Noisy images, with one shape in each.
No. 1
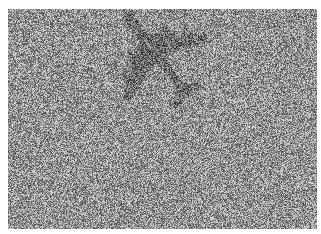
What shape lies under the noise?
airplane
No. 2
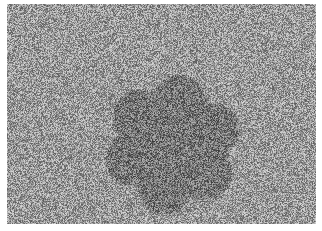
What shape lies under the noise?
flower
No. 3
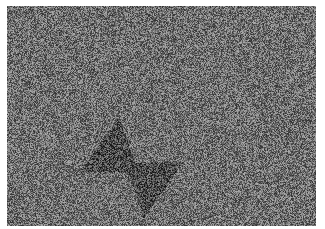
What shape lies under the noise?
bow tie
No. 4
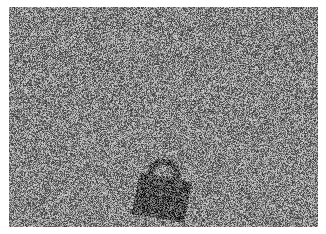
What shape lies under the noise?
cup
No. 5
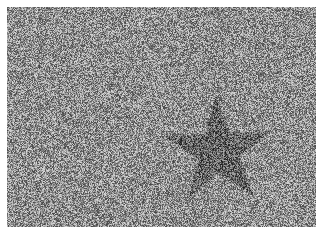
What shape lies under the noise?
star
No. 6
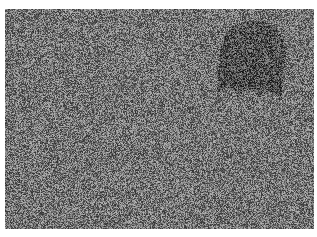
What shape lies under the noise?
ghost
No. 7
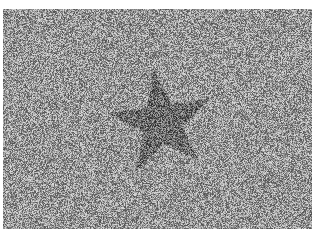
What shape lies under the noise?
star
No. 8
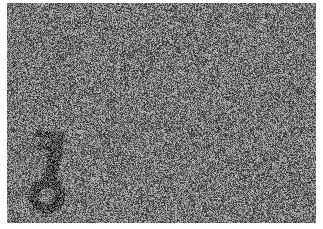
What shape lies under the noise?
key
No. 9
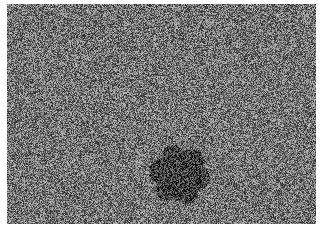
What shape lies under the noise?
flower
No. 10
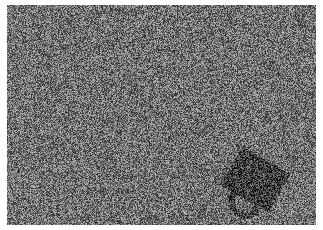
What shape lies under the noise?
cup
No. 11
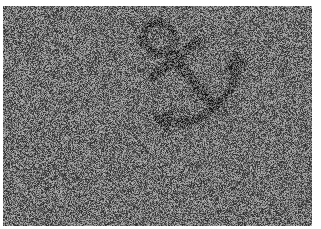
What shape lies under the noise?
anchor
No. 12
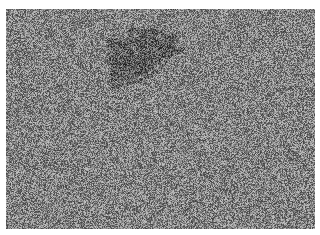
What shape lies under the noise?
chess knight
